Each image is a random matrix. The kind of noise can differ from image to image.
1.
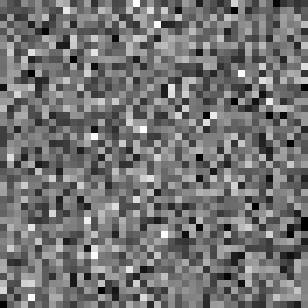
independent entries
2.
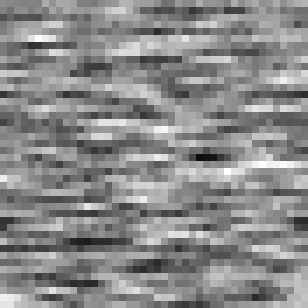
streaked along the rows
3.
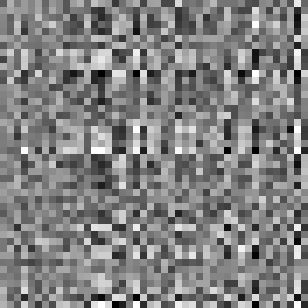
low rank plus noise
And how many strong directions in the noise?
one
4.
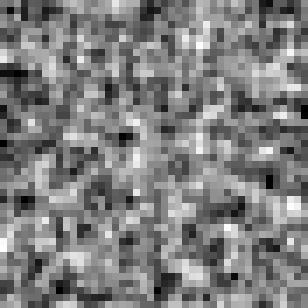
blotchy
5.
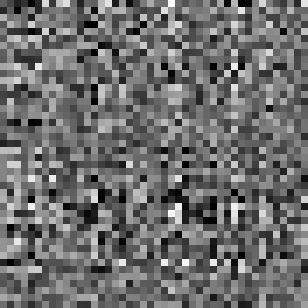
low rank plus noise
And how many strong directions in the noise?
three or four
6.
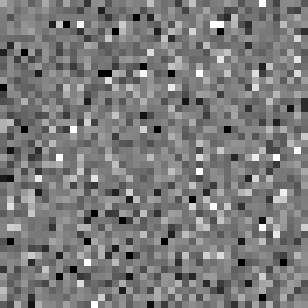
heavy tails
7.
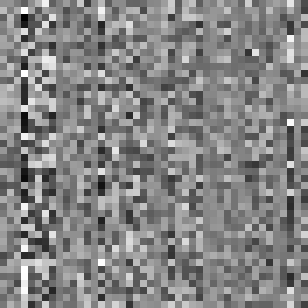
columns of uneven size
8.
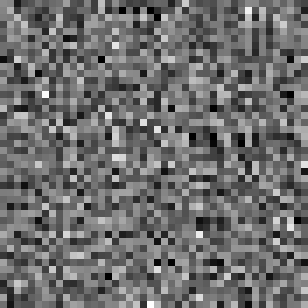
low rank plus noise
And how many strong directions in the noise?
five to eight
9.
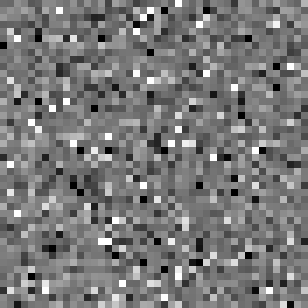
heavy tails
